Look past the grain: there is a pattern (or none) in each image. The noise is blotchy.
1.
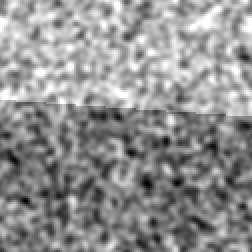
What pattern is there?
a sharp edge
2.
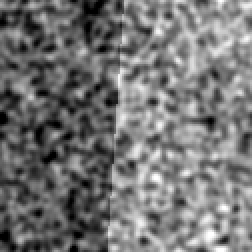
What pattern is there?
a sharp edge
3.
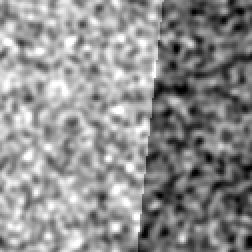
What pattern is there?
a sharp edge
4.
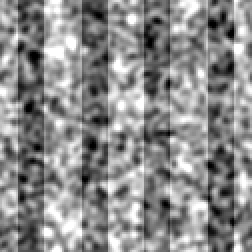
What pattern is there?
vertical stripes
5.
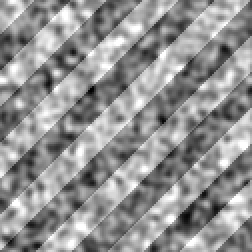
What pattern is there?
diagonal stripes
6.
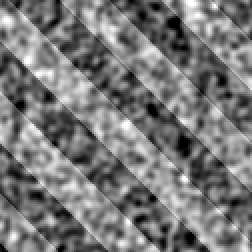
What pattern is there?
diagonal stripes
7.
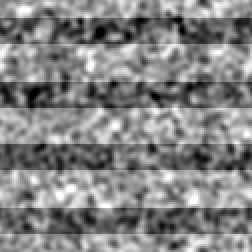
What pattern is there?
horizontal stripes
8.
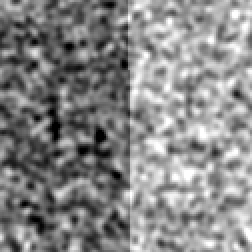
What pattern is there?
a sharp edge
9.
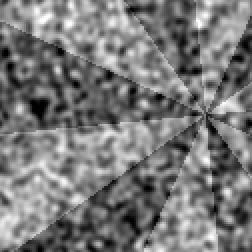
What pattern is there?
spokes from one point
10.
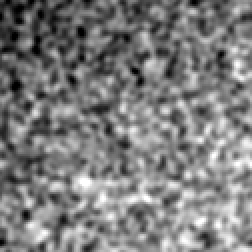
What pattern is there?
a smooth slope
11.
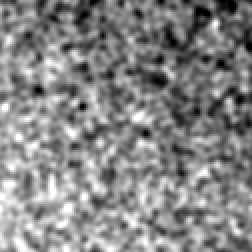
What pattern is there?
a smooth slope
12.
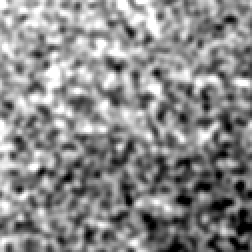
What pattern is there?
a smooth slope
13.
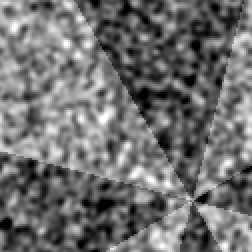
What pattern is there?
spokes from one point
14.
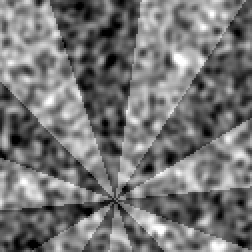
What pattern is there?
spokes from one point
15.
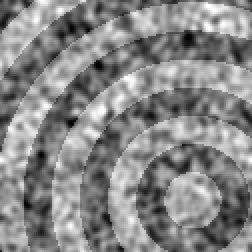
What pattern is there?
rings round one point
